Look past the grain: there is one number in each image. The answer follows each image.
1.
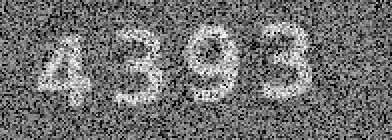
4393
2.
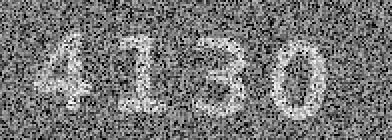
4130
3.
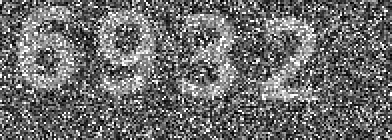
6932
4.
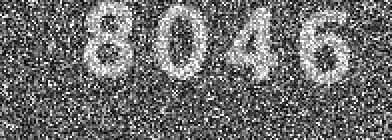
8046
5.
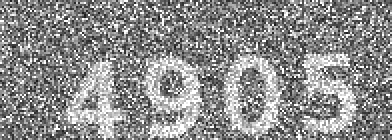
4905
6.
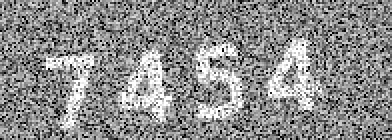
7454
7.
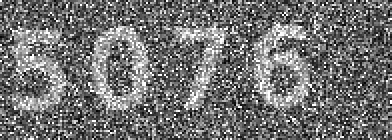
5076
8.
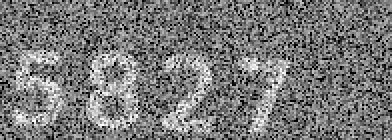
5827
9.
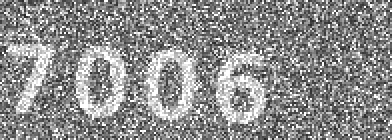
7006
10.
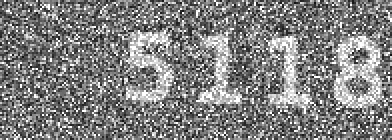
5118
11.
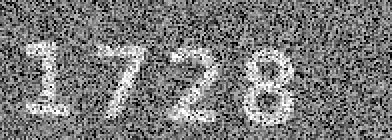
1728
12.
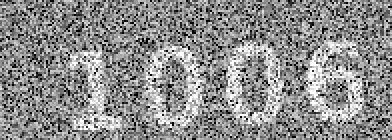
1006
